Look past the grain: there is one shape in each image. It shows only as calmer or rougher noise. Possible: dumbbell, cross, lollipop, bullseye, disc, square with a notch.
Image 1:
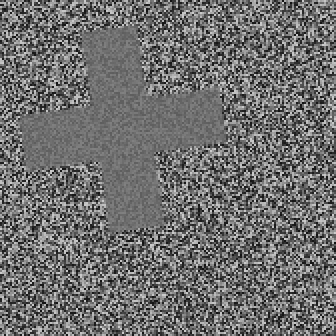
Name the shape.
cross
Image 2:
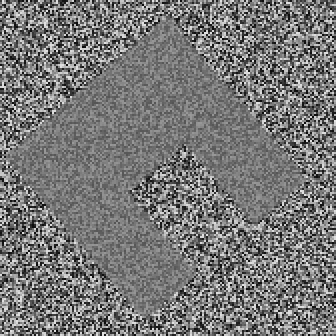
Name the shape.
square with a notch
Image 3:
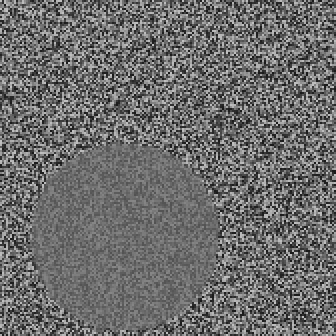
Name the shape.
disc
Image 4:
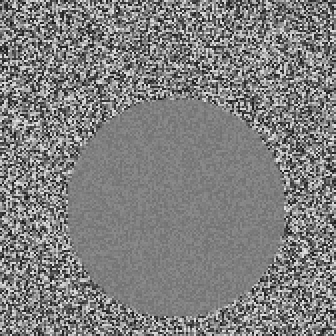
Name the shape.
disc
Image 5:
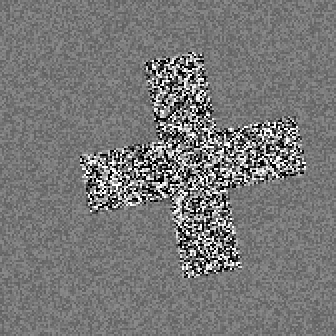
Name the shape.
cross
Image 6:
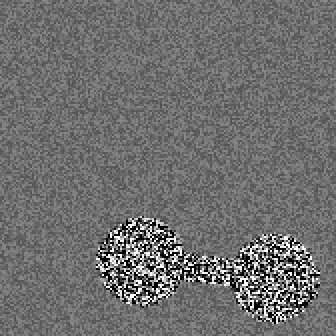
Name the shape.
dumbbell
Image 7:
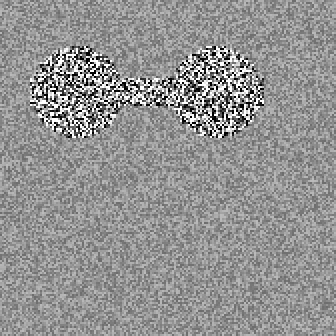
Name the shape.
dumbbell
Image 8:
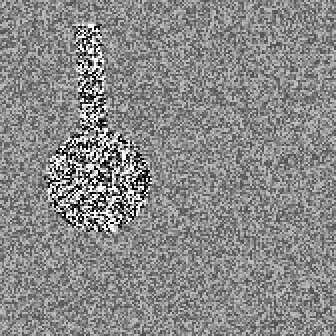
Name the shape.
lollipop
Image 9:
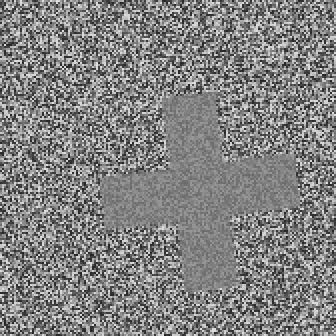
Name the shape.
cross
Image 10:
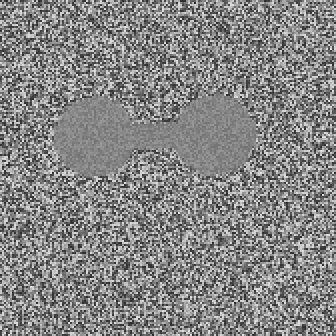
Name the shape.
dumbbell
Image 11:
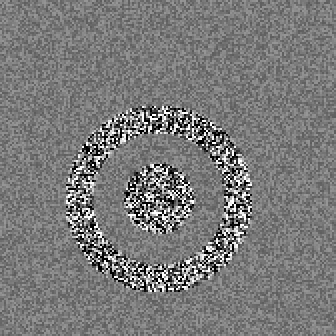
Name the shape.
bullseye
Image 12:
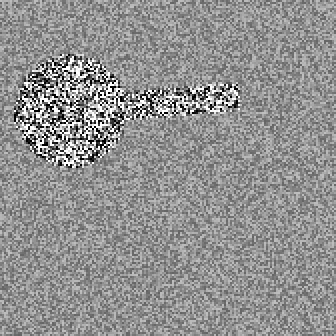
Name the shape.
lollipop
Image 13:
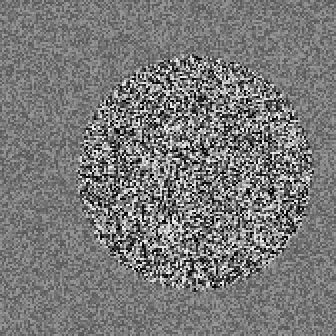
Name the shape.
disc
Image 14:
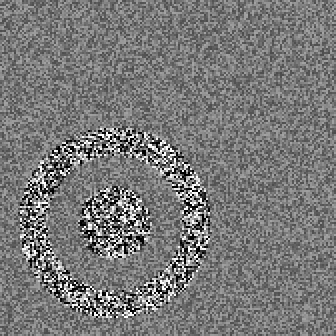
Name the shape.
bullseye
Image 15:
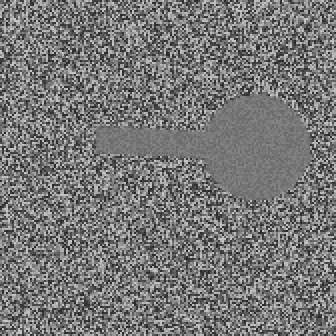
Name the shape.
lollipop
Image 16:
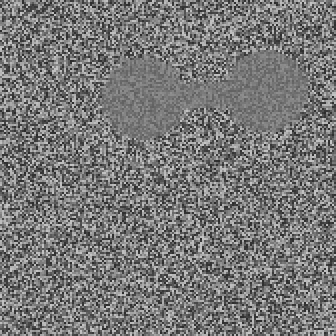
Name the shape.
dumbbell
